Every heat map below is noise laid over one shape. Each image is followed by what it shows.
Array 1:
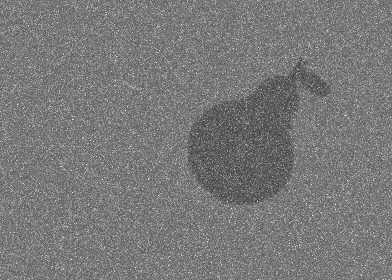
pear
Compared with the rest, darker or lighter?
darker
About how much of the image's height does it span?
half
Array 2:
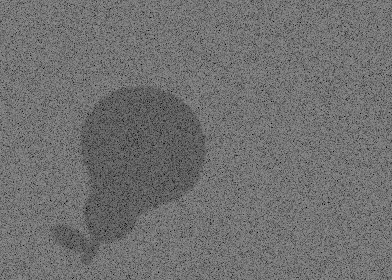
pear
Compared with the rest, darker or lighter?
darker
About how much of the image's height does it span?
two thirds
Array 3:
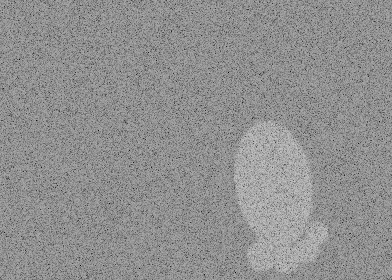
footprint
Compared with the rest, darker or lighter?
lighter
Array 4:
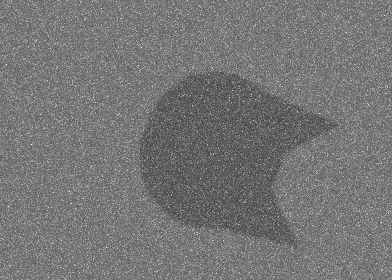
cat's head
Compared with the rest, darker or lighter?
darker
